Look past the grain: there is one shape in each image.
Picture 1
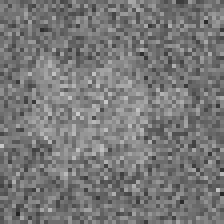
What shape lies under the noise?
turtle
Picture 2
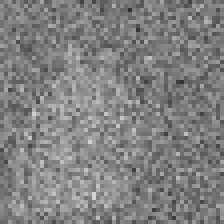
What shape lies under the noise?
chess knight
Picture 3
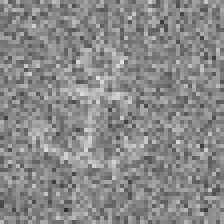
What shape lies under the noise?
anchor
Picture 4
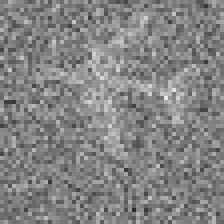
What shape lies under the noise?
airplane
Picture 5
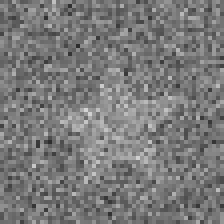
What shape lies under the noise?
star
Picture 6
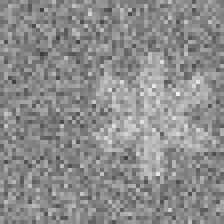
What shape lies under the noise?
asterisk
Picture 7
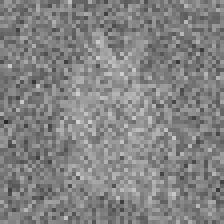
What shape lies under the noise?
chess knight
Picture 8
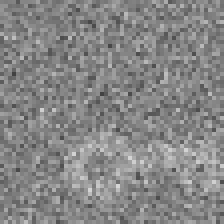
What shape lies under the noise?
key
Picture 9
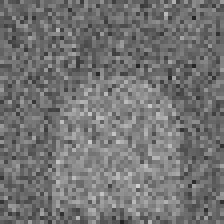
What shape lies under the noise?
ghost
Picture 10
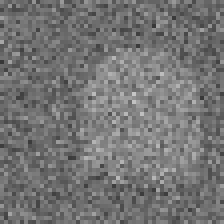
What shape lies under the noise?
ghost
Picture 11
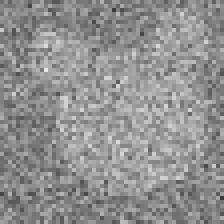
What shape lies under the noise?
bear's head
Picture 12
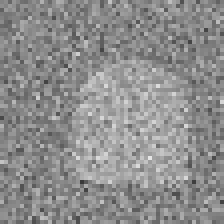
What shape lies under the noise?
ghost
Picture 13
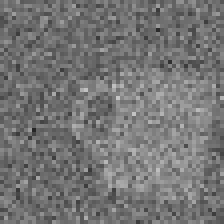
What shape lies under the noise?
cup
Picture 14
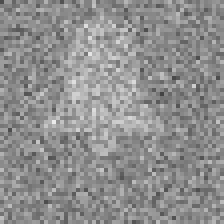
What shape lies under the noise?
bell
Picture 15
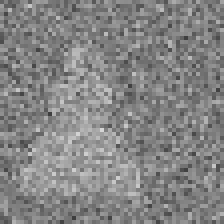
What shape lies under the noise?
chess pawn
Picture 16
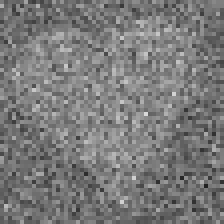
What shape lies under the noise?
heart
